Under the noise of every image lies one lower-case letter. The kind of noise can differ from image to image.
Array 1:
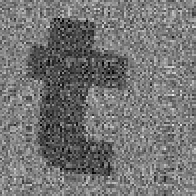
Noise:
low rank plus noise
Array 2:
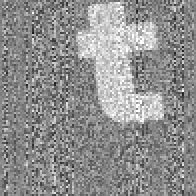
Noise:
columns of uneven size
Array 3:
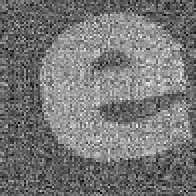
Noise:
low rank plus noise
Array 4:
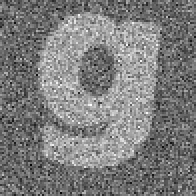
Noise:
independent entries
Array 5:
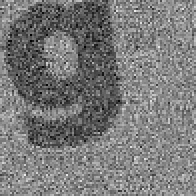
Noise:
low rank plus noise
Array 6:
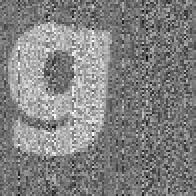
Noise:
columns of uneven size
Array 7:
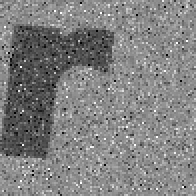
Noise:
heavy tails
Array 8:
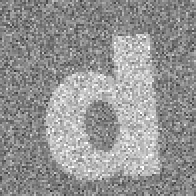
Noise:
independent entries
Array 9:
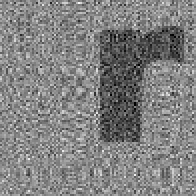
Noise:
low rank plus noise
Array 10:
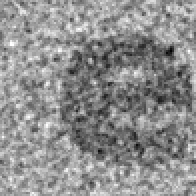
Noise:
blotchy
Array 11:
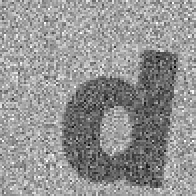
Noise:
low rank plus noise
